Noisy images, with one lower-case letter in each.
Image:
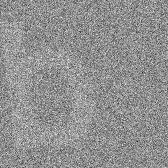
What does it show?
light b
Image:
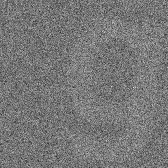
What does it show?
light g
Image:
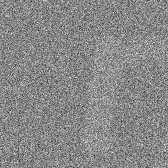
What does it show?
light r
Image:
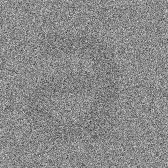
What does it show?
dark a
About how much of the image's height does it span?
two thirds
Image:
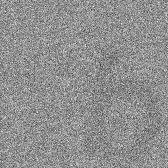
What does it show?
dark b
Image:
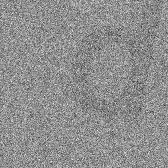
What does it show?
dark d
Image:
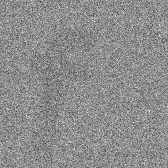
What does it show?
dark f
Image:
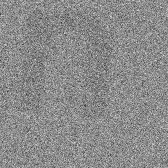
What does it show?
dark n
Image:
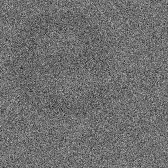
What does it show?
dark e
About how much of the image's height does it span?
two thirds
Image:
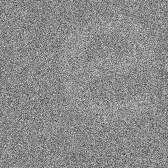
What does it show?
light e
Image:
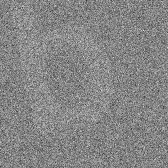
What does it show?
light b
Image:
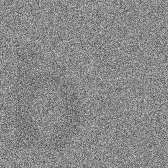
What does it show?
dark b
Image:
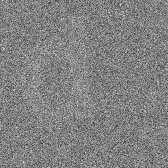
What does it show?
light d
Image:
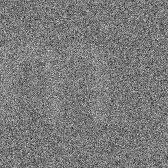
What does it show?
light m
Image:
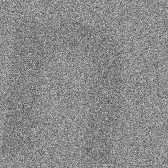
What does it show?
dark n
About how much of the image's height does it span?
nearly all
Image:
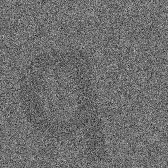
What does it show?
dark q
